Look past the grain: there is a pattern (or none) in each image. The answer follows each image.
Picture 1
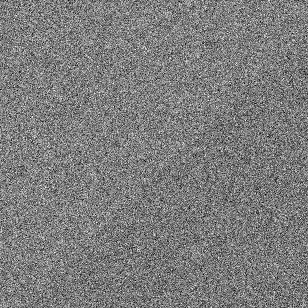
a sharp edge
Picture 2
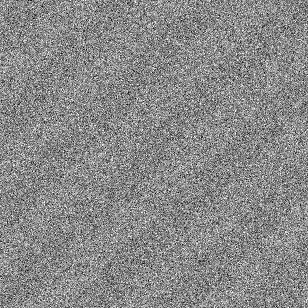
diagonal stripes
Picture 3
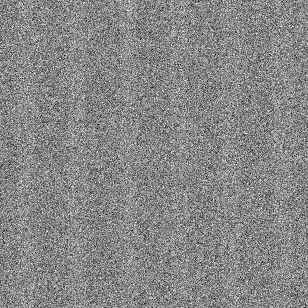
vertical stripes
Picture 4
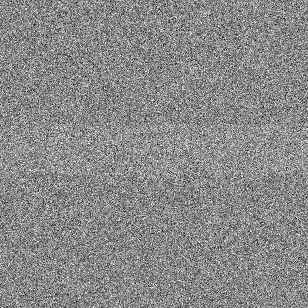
one horizontal stripe
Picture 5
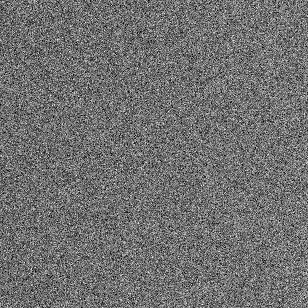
a smooth slope
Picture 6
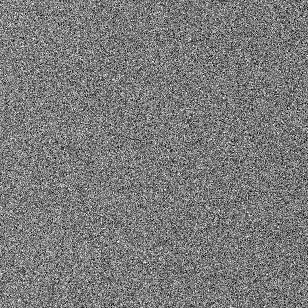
a smooth slope
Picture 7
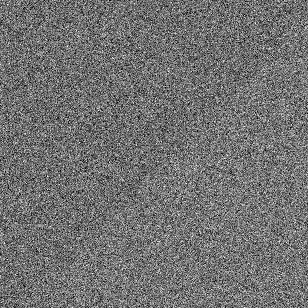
a sharp edge
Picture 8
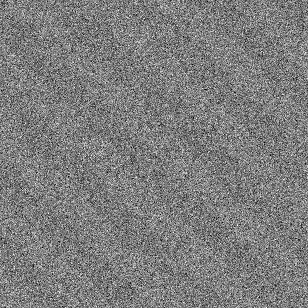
diagonal stripes
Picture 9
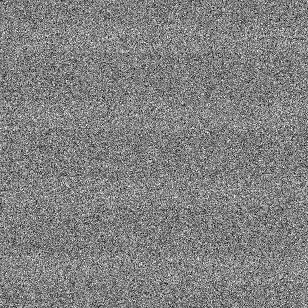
horizontal stripes
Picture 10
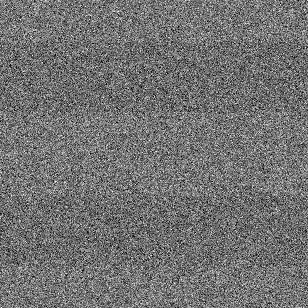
horizontal stripes
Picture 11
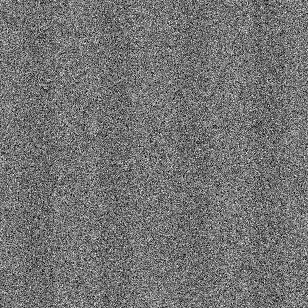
vertical stripes
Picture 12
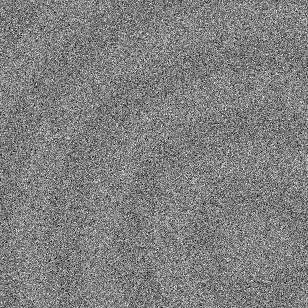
rings round one point
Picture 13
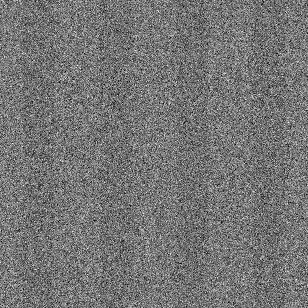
vertical stripes
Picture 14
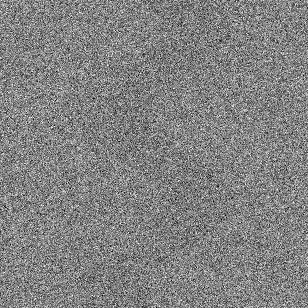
a wavy band
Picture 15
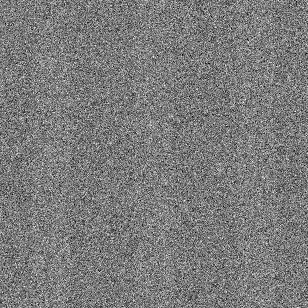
vertical stripes
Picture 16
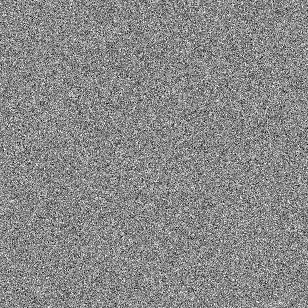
only noise
